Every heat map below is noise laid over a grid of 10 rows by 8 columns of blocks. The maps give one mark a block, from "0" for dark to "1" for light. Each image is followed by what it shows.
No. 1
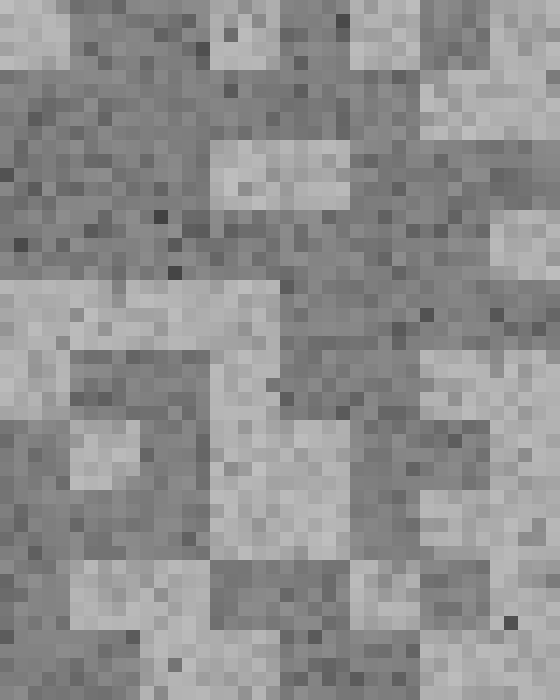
10010101
00000011
00011000
00000001
11110000
10010011
01011001
00011011
01100101
00110011
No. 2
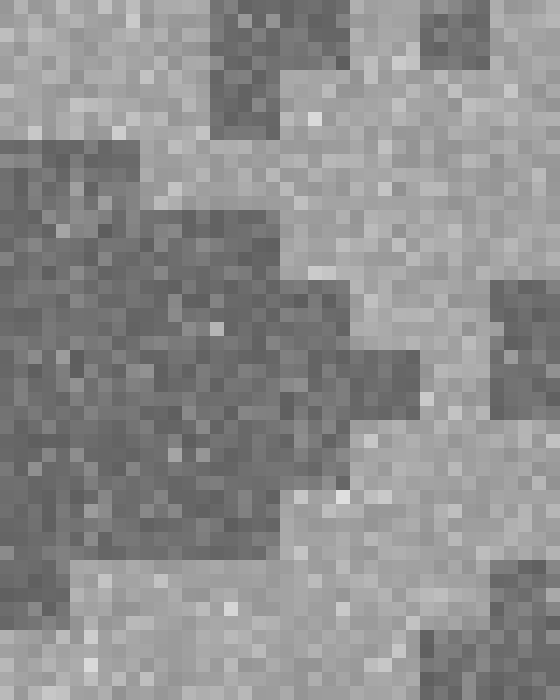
11100101
11101111
00111111
00001111
00000110
00000010
00000111
00001111
01111110
11111100
